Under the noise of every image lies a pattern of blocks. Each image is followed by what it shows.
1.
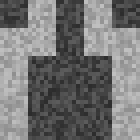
left and right mirror each other
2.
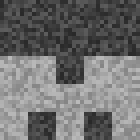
left and right mirror each other
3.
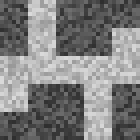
the same after a half turn
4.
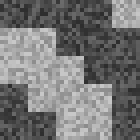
mirrored about the diagonal from the bottom left
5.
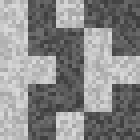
top and bottom mirror each other
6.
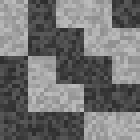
mirrored about the diagonal from the bottom left
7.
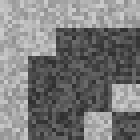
mirrored about the diagonal from the top left
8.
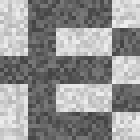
top and bottom mirror each other
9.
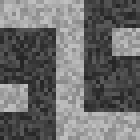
the same after a half turn
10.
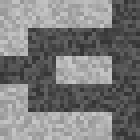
top and bottom mirror each other
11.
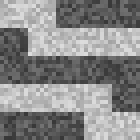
the same after a half turn
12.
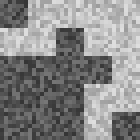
mirrored about the diagonal from the bottom left
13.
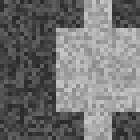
top and bottom mirror each other
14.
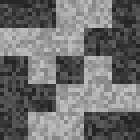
the same after a half turn
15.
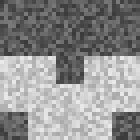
left and right mirror each other
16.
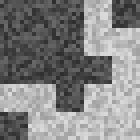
mirrored about the diagonal from the top left
